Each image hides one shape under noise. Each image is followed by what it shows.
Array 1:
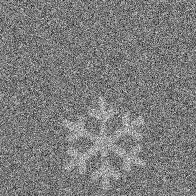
light snowflake
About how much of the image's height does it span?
half
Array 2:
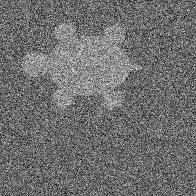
light turtle
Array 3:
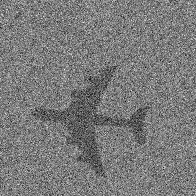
dark airplane
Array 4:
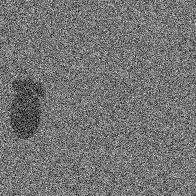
dark footprint, middle left
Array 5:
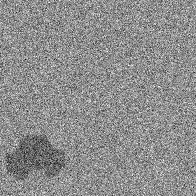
dark car, bottom left
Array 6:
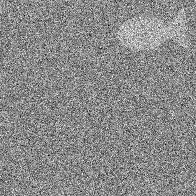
light fish, top right
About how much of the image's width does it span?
a third
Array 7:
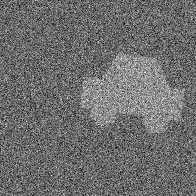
light car
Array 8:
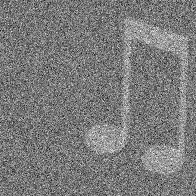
light pair of musical notes
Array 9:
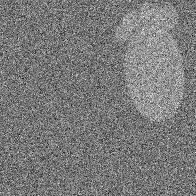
light footprint
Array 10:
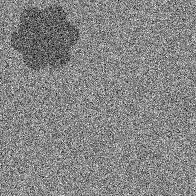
dark flower, top left
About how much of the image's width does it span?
a third
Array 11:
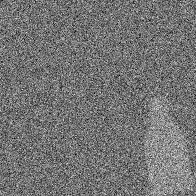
light bottle
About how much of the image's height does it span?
half
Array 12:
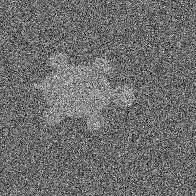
light turtle
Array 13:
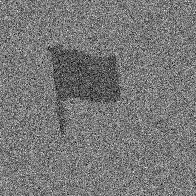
dark flag
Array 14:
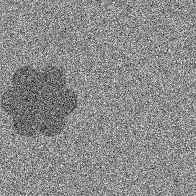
dark flower, middle left
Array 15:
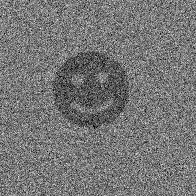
dark smiling face, centre
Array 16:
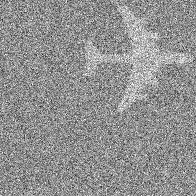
light airplane
